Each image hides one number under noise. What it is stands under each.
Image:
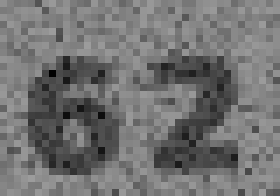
62
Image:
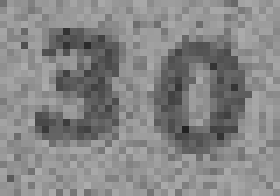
30
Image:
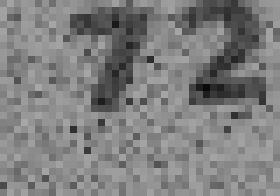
72
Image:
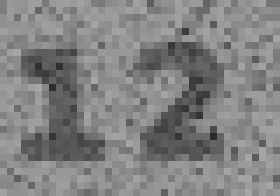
12
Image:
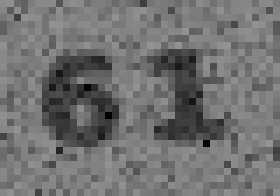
61
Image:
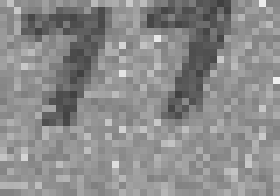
77
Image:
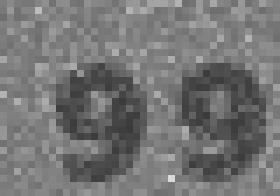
99
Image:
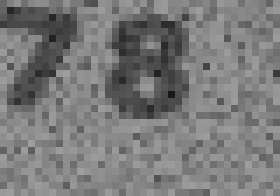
78
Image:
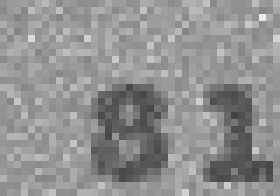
81
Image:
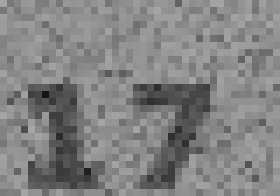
17
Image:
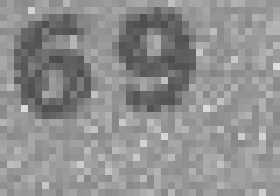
69
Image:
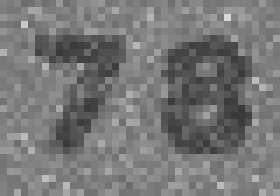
78
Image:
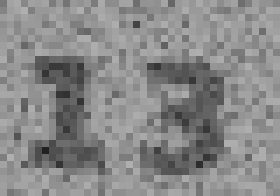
13
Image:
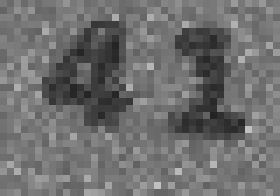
41
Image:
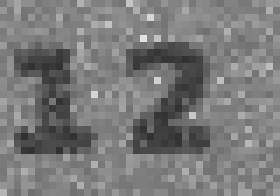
12
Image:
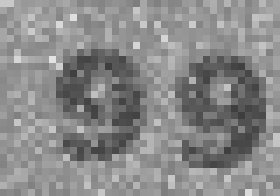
99
